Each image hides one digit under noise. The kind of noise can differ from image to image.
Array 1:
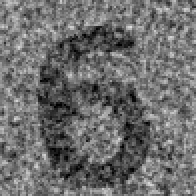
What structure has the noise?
blotchy
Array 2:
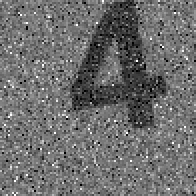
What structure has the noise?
heavy tails
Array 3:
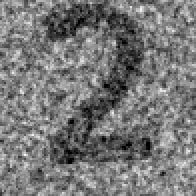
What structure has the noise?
blotchy
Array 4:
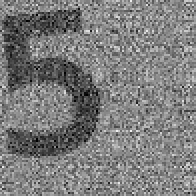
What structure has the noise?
low rank plus noise
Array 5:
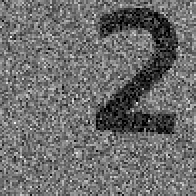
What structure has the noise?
independent entries
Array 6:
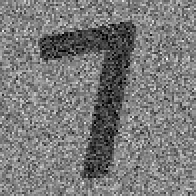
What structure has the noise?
independent entries
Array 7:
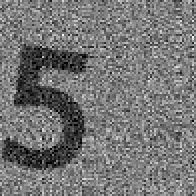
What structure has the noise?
low rank plus noise
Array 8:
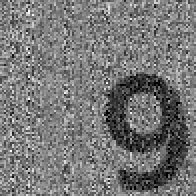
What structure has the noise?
columns of uneven size
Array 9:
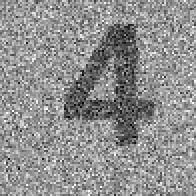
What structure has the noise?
independent entries
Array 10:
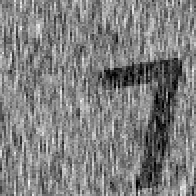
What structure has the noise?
streaked along the columns
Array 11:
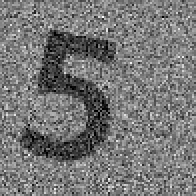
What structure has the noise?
low rank plus noise
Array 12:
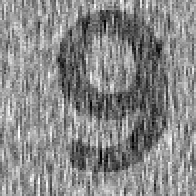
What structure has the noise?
streaked along the columns
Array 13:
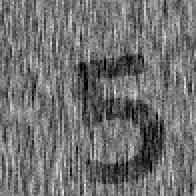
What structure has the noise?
streaked along the columns
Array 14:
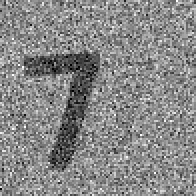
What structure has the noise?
independent entries
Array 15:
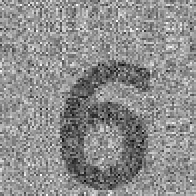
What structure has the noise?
low rank plus noise
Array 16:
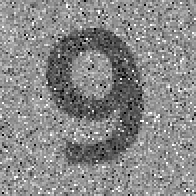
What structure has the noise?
heavy tails
